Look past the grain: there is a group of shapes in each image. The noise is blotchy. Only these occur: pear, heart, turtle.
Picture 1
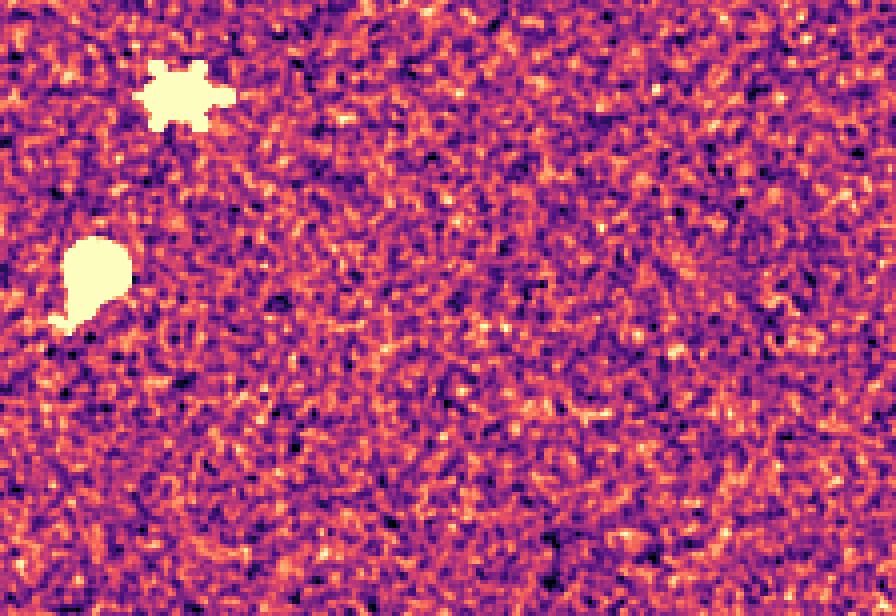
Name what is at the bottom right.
nothing
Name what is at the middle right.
nothing
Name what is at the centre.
nothing
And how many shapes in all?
2
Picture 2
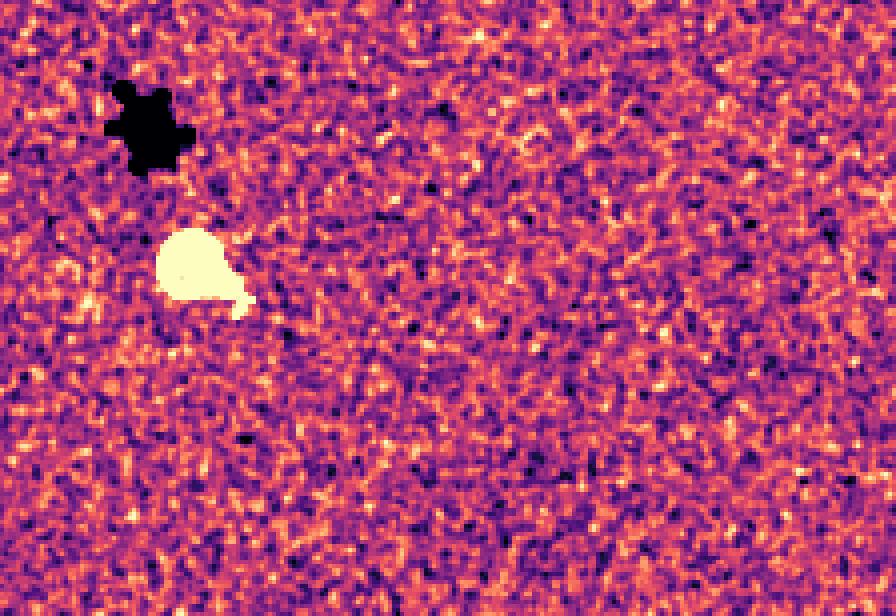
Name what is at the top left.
turtle
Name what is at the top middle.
nothing
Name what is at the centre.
nothing
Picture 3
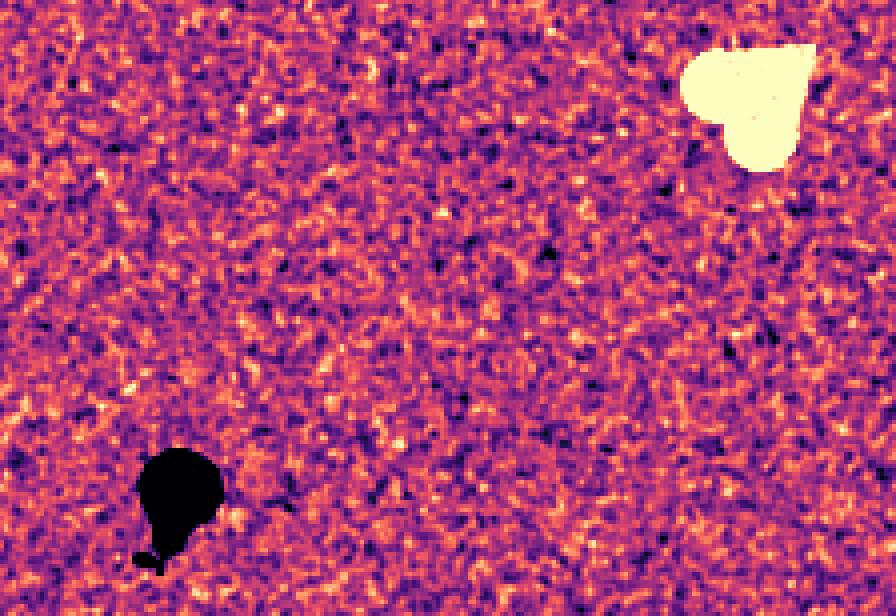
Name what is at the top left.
nothing
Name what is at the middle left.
nothing
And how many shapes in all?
2
